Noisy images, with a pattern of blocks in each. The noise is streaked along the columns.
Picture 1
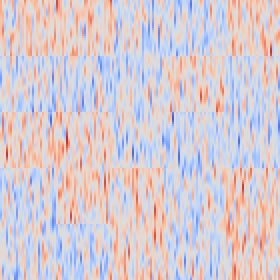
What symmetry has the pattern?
mirrored about the diagonal from the bottom left
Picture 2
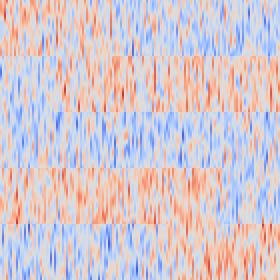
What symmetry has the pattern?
the same after a half turn
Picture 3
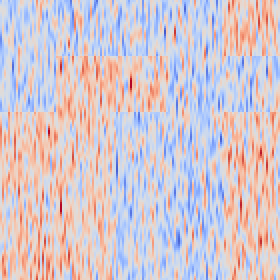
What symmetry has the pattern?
no symmetry
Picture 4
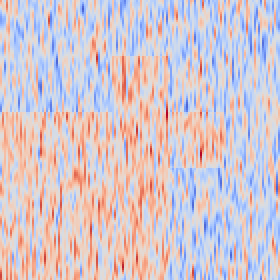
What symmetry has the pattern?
mirrored about the diagonal from the bottom left
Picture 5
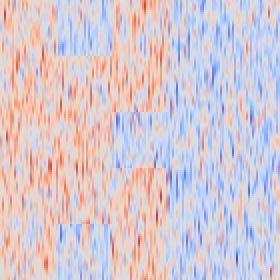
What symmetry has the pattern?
top and bottom mirror each other
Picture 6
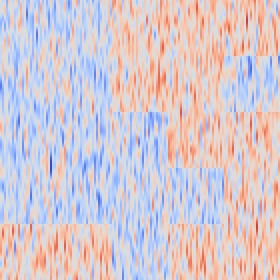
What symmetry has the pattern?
no symmetry
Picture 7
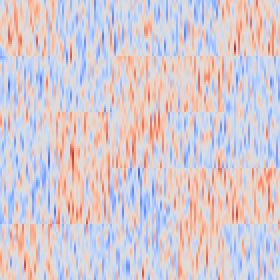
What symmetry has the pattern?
mirrored about the diagonal from the top left
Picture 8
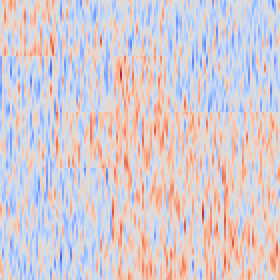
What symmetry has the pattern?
mirrored about the diagonal from the top left
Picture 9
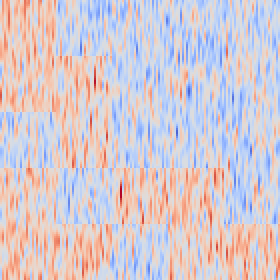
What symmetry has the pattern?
mirrored about the diagonal from the bottom left
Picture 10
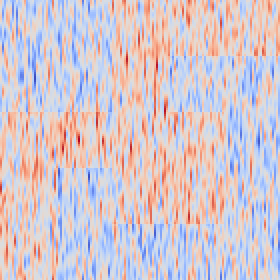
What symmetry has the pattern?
mirrored about the diagonal from the top left
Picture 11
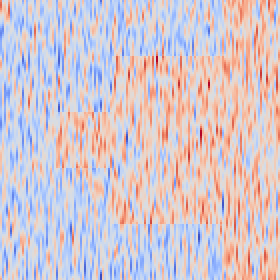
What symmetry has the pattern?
top and bottom mirror each other
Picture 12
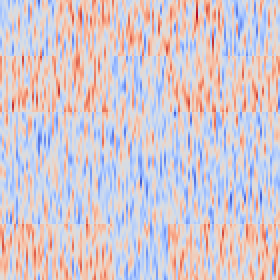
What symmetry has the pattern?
left and right mirror each other
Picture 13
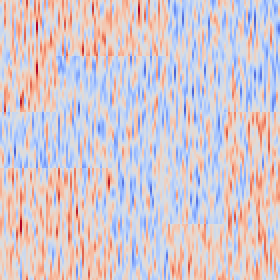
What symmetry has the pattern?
mirrored about the diagonal from the bottom left
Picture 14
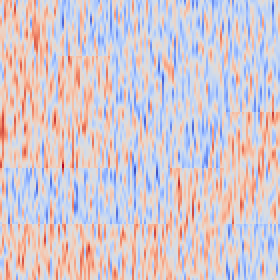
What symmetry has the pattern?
no symmetry
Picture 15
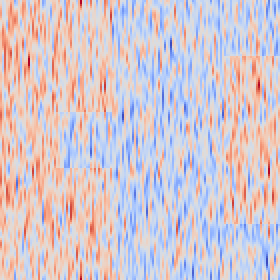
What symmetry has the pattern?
top and bottom mirror each other
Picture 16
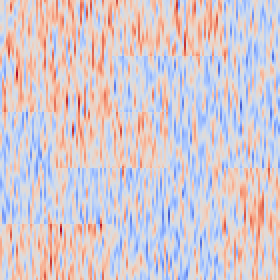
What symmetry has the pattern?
no symmetry
